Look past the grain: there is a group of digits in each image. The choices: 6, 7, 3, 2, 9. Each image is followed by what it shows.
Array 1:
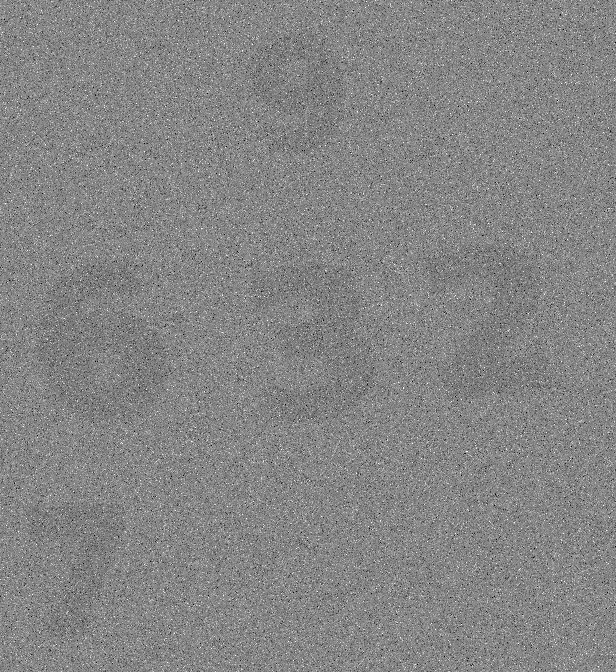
top middle: 9; middle left: 6; centre: 3; middle right: 2; bottom left: 7
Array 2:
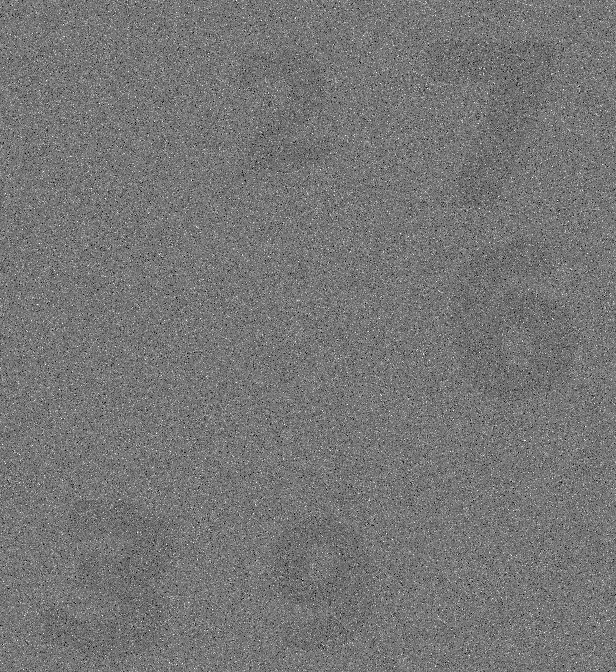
top middle: 2; top right: 7; middle right: 6; bottom left: 3; bottom middle: 9
